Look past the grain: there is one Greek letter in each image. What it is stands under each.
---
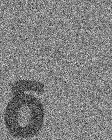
dark delta, bottom left
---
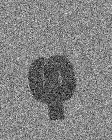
dark phi
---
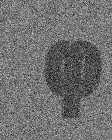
dark phi
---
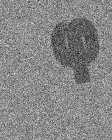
dark phi
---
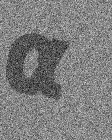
dark alpha
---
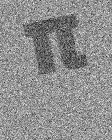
dark pi
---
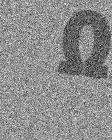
dark omega
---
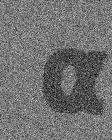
dark alpha
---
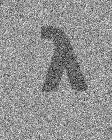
dark lambda
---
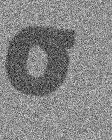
dark sigma
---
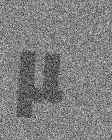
dark mu
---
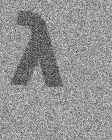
dark lambda
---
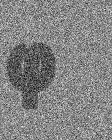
dark phi
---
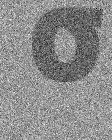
dark sigma
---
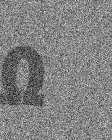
dark omega, middle left
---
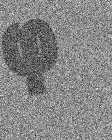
dark phi
